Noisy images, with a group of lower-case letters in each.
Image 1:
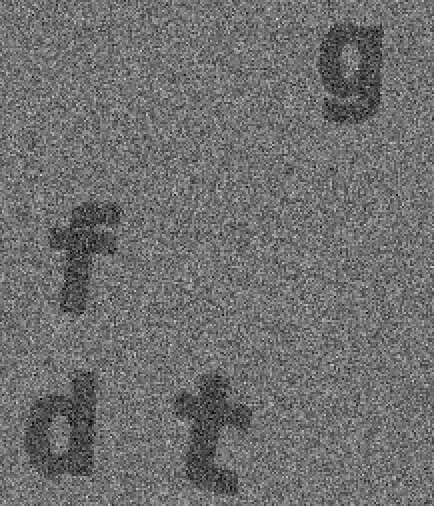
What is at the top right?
g
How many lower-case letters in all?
4
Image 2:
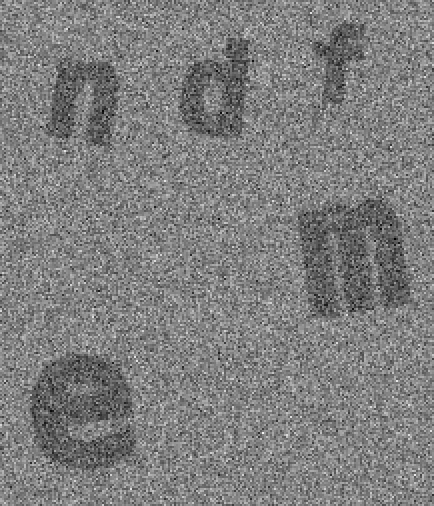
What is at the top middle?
d
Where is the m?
middle right
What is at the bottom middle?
nothing
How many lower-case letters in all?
5
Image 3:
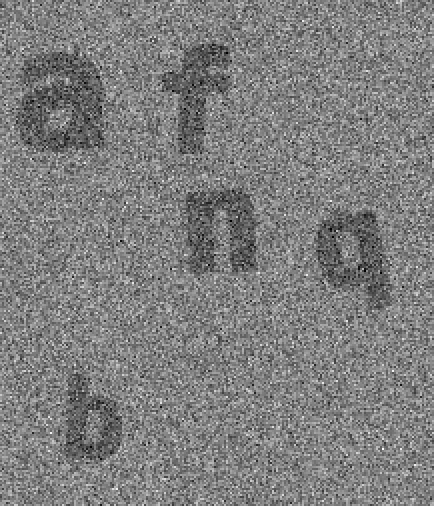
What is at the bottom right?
nothing
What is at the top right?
nothing
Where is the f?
top middle
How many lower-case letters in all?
5
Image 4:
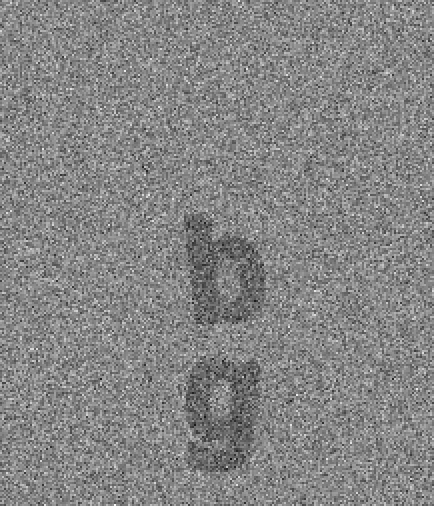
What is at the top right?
nothing
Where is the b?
centre
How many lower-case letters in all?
2
